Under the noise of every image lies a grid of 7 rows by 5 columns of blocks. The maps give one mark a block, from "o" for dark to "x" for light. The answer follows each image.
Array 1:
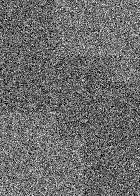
ooxxx
ooxxx
oooox
ooooo
xxooo
xxxoo
xxxoo
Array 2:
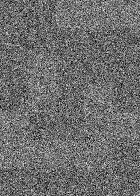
ooxxx
ooooo
oxooo
oxoxo
xooxx
xxxxo
ooooo
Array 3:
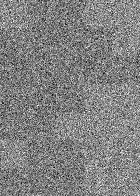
xooxx
oooox
ooooo
oooxx
ooxxx
xooxx
oooxx
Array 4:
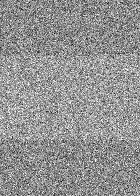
ooooo
ooooo
xxxxx
xxxxx
xxxxx
ooooo
ooooo
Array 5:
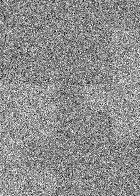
ooooo
oooox
oooox
xxoxx
xxoox
xoooo
xxooo
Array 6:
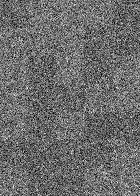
oxxxo
xxxoo
xoxox
xooxx
xoxoo
oooox
xooxx
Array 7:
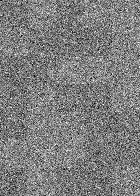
oxoxx
xooox
ooxxx
oxoox
oxxoo
xxxoo
oxoox
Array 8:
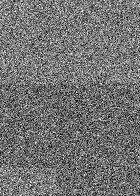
xxxxx
xxxxx
xxxxx
ooooo
ooooo
ooooo
xxooo
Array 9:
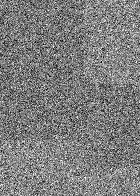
oooxx
oooxx
oooxx
ooooo
ooooo
xxxoo
xxxxx
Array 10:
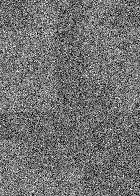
oxoxo
xxoxx
xxoxx
xxoox
ooooo
xoooo
xxxoo
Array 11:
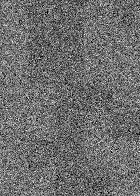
xooxo
xooxx
xooxx
xxoox
xxoxo
xooxx
xxoox
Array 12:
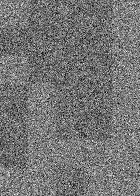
xooox
oooox
xooox
oxoox
oxoox
oxxxx
xxoxx
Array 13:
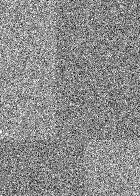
xxooo
xxooo
xxooo
xxooo
xxooo
oooxx
oooxx
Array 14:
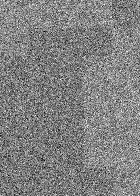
xxxxo
xooox
oooxx
oooxx
oooxx
oooxx
oooox
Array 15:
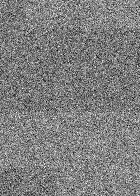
oxxxx
ooooo
ooooo
ooooo
xxxxx
xxxxx
ooxxx
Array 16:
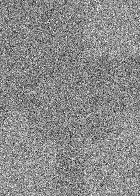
oooxx
oooxx
ooooo
ooooo
xooox
xxoxx
xxoxx
